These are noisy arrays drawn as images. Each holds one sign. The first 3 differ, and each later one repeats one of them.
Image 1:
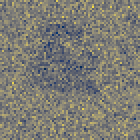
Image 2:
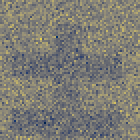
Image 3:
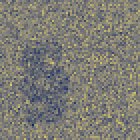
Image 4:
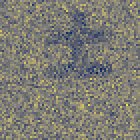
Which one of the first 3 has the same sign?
2
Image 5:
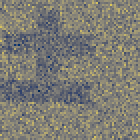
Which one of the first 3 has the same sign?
2
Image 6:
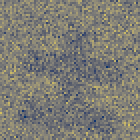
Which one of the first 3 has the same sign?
2
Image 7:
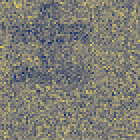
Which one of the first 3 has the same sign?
2
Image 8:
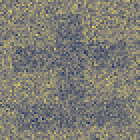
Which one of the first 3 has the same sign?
2
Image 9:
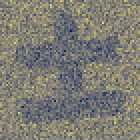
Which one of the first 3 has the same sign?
2
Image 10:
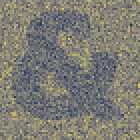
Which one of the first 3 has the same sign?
1
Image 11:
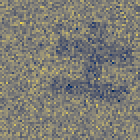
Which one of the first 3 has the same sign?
2
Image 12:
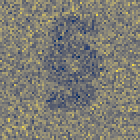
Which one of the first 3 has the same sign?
3
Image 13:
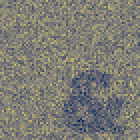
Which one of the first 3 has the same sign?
1
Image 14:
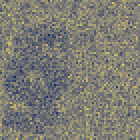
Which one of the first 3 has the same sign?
3
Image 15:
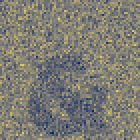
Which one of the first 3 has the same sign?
1
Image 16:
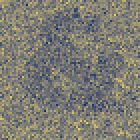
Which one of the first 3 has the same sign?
1
